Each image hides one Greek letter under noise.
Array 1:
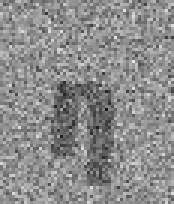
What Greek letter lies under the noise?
eta
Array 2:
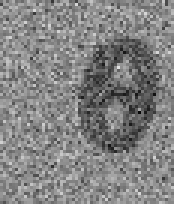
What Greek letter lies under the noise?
theta
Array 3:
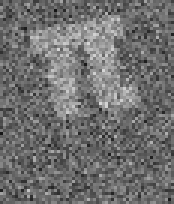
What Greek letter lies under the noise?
pi
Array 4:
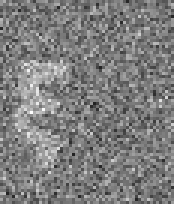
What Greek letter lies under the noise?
xi
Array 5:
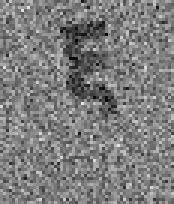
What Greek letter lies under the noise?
xi
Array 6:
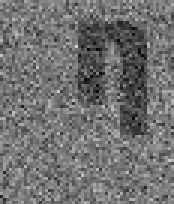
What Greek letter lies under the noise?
eta
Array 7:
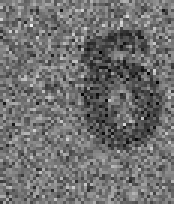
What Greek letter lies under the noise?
delta
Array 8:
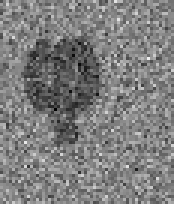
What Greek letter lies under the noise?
phi
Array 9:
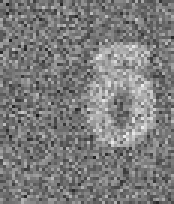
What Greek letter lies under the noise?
delta
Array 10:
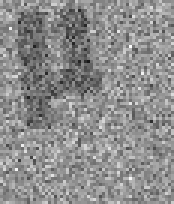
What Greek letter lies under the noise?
mu
